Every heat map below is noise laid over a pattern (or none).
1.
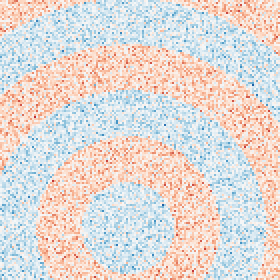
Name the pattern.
rings round one point
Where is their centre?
bottom middle
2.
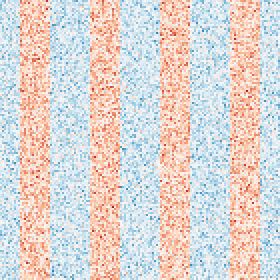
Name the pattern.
vertical stripes
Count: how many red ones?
4
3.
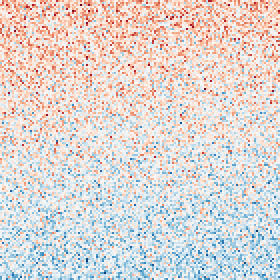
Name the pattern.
a smooth slope
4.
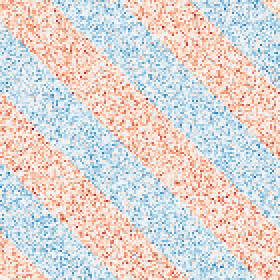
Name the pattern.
diagonal stripes
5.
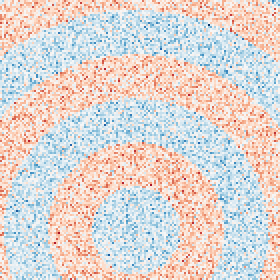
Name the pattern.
rings round one point
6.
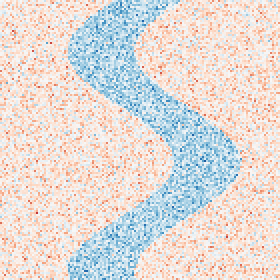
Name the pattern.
a wavy band
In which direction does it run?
top to bottom
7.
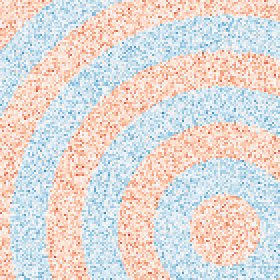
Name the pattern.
rings round one point
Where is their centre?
bottom right
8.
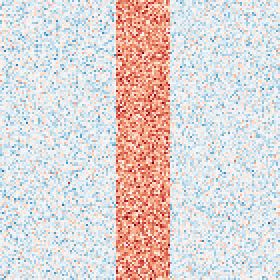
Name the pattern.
one vertical stripe
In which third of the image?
middle
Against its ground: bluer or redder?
redder
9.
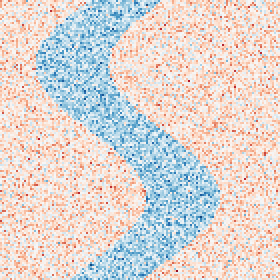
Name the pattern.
a wavy band
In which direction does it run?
top to bottom
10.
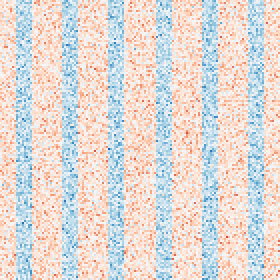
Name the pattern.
vertical stripes
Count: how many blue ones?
6
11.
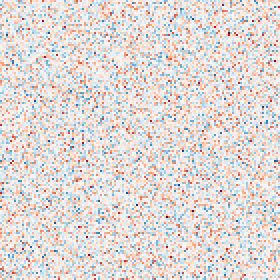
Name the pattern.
only noise
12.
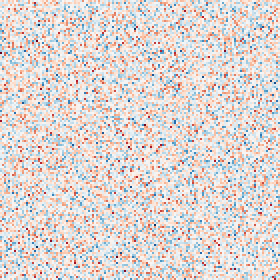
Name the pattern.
only noise
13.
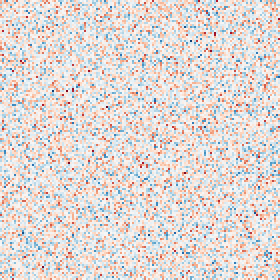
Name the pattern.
only noise
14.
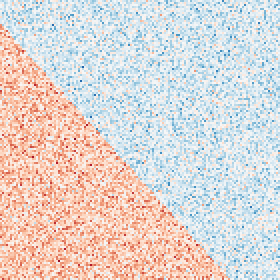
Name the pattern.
a sharp edge
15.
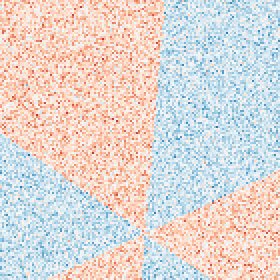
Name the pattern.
spokes from one point
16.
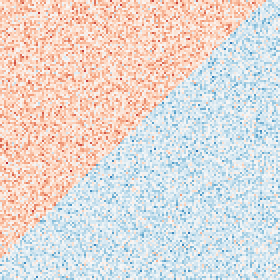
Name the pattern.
a sharp edge
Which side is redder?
top left
